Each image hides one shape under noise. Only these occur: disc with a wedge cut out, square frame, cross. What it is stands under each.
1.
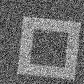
square frame
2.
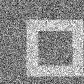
square frame
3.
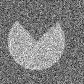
disc with a wedge cut out
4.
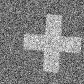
cross
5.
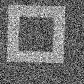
square frame
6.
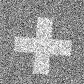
cross
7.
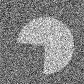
disc with a wedge cut out
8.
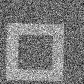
square frame
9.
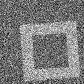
square frame
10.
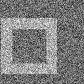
square frame
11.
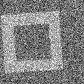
square frame
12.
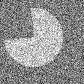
disc with a wedge cut out
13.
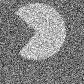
disc with a wedge cut out
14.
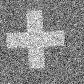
cross
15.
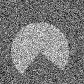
disc with a wedge cut out
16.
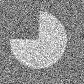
disc with a wedge cut out
